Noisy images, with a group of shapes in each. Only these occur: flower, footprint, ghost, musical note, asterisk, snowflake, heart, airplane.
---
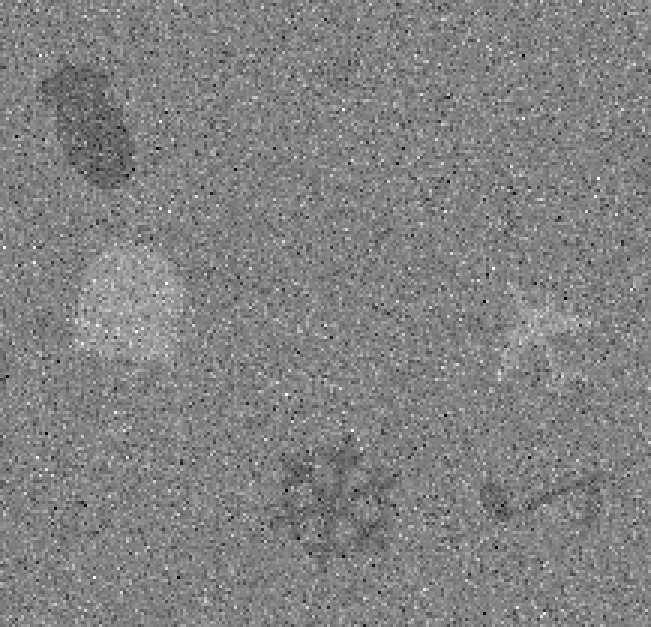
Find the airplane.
middle right
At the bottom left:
nothing
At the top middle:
nothing
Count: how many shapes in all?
5
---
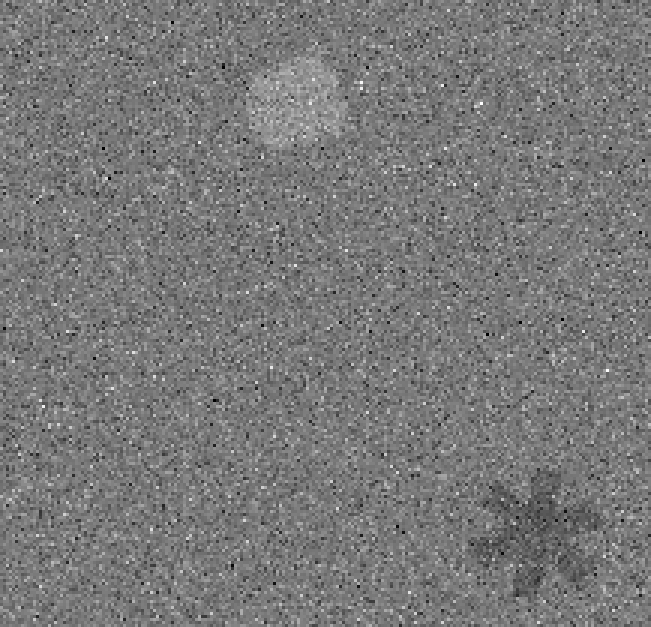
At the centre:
nothing
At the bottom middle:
nothing
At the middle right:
nothing
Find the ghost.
top middle
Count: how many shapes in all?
2
